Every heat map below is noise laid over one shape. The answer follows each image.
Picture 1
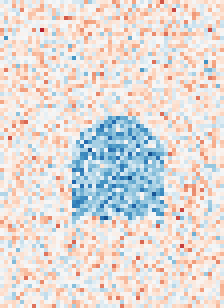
ghost
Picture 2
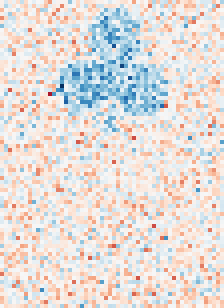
club
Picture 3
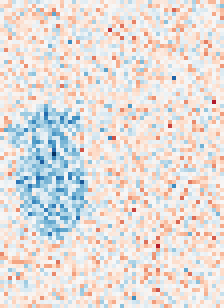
footprint
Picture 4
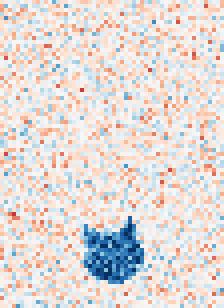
cat's head
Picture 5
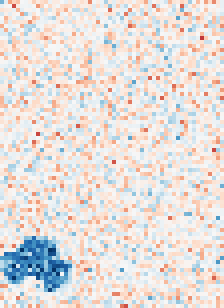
car
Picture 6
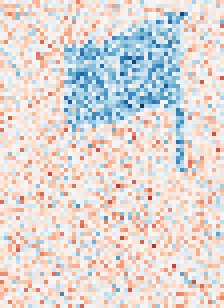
flag
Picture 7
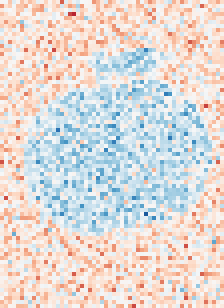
apple
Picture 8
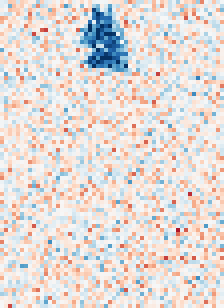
chess knight
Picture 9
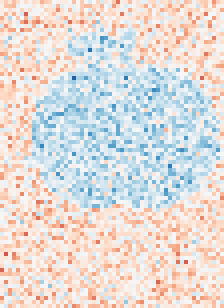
apple
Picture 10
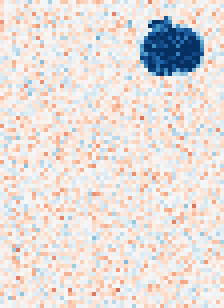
apple
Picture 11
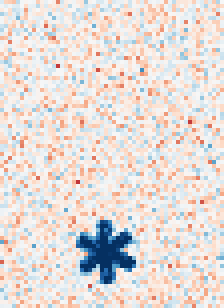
asterisk
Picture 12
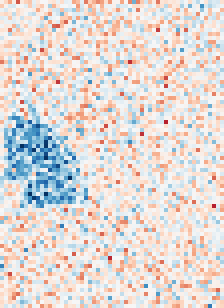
chess knight
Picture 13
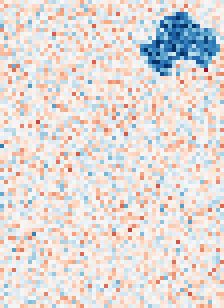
car
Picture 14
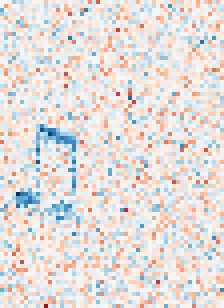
pair of musical notes
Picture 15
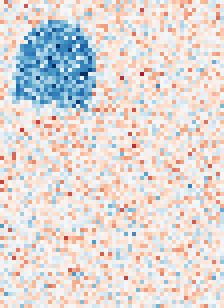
ghost
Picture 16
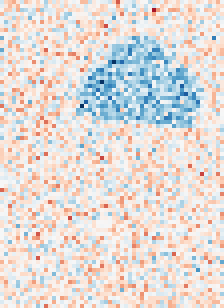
cloud
